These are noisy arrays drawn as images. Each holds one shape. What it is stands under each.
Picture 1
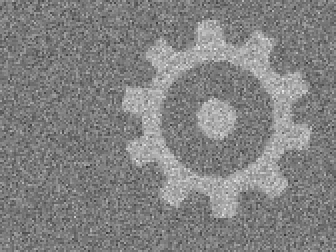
gear
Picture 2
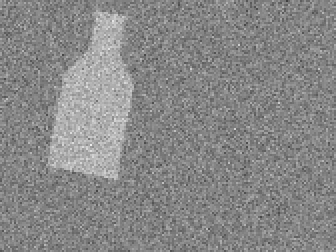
bottle
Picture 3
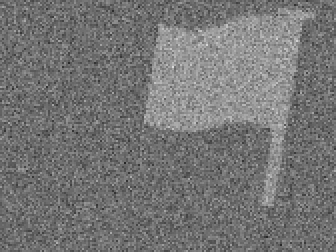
flag
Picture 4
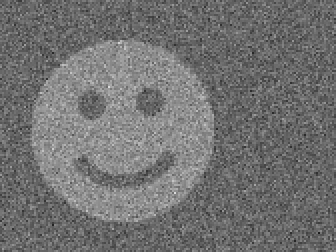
smiling face
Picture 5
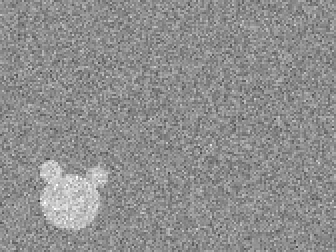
bear's head
